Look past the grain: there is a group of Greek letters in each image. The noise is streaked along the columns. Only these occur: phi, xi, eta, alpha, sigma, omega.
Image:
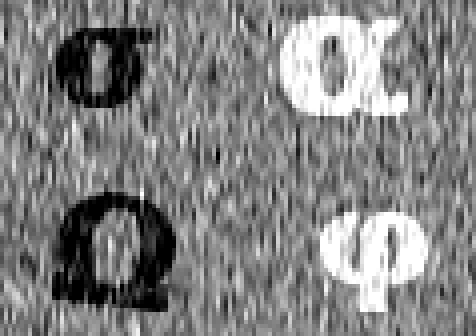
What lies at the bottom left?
omega
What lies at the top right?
alpha
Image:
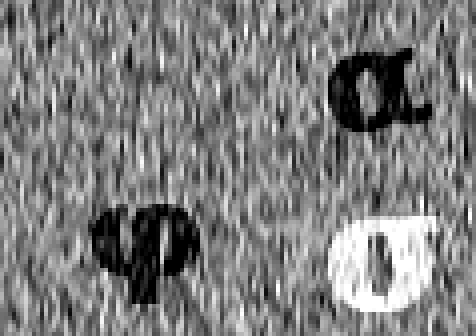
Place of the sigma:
bottom right
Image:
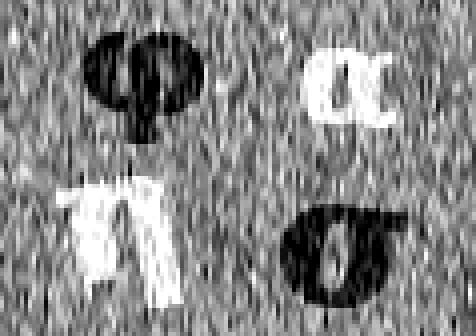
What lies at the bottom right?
sigma
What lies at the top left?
phi
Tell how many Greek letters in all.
4
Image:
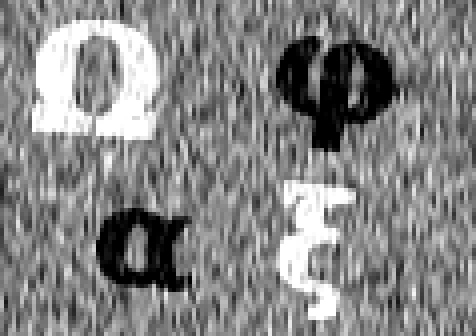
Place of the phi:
top right
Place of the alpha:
bottom left
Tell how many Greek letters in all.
4
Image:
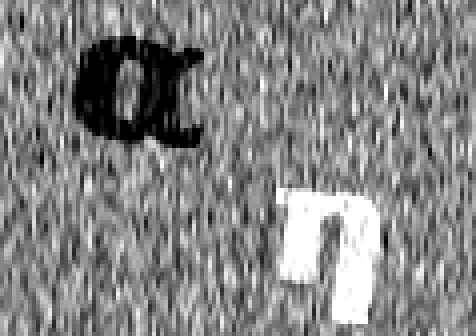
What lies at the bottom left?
nothing
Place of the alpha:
top left
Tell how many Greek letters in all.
2
